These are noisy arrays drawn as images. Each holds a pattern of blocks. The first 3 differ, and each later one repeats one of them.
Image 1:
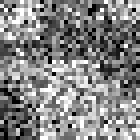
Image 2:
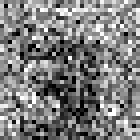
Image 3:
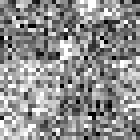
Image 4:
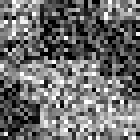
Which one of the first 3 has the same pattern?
1
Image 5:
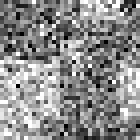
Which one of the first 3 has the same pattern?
3
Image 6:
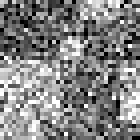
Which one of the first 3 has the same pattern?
3
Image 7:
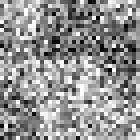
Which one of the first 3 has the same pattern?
1
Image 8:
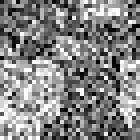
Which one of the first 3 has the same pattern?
3
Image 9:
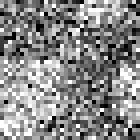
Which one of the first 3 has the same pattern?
3
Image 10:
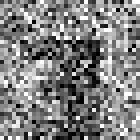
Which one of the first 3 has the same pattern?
2
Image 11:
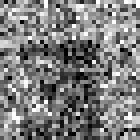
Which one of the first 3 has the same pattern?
2
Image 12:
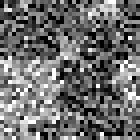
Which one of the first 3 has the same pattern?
3
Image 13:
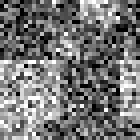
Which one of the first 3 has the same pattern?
3
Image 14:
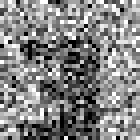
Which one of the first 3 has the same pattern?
2
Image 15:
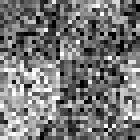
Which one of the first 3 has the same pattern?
3
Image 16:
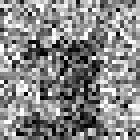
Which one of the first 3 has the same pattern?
2
